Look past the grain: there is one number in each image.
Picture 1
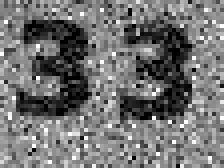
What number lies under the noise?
33
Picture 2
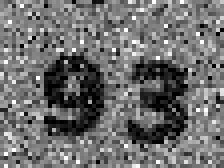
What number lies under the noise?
93
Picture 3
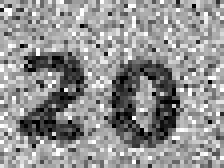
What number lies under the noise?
20
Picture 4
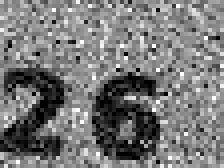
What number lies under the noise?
26
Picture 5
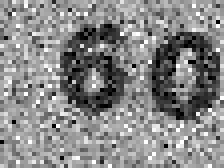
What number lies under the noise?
60
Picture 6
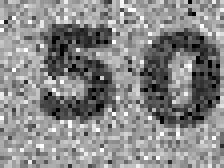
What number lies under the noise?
50
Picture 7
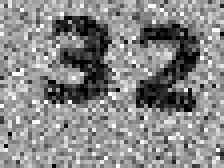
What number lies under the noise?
32
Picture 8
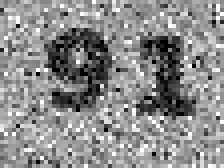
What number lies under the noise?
91
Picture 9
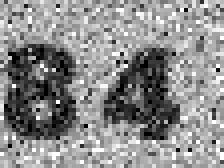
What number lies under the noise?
84
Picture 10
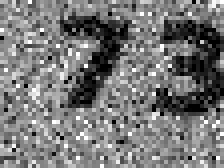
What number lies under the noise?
73
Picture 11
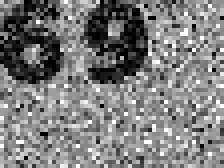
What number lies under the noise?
69
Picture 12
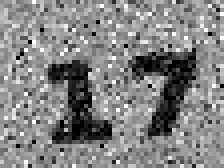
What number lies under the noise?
17
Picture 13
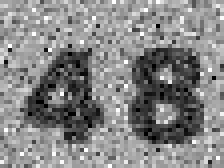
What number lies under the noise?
48
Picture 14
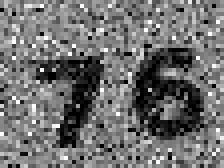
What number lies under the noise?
76
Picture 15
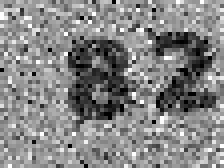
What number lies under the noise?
82
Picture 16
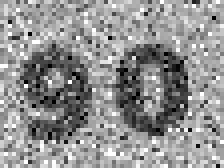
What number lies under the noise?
90
